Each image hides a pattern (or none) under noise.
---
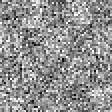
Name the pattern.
a checkerboard
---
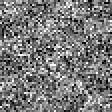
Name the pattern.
a checkerboard
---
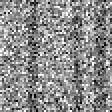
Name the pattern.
bands of columns
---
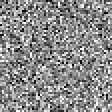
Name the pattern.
only noise
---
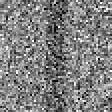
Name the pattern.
one band of columns
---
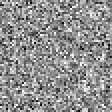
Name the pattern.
only noise
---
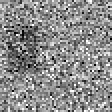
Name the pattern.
one block
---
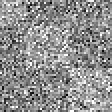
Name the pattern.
blocks along the diagonal
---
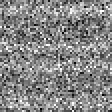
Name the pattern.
bands of rows
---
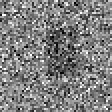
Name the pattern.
one block
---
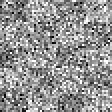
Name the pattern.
a checkerboard
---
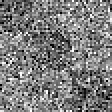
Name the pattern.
blocks along the diagonal
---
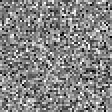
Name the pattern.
only noise
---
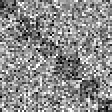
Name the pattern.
blocks along the diagonal
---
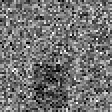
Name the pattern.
one block
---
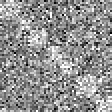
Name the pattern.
blocks along the diagonal
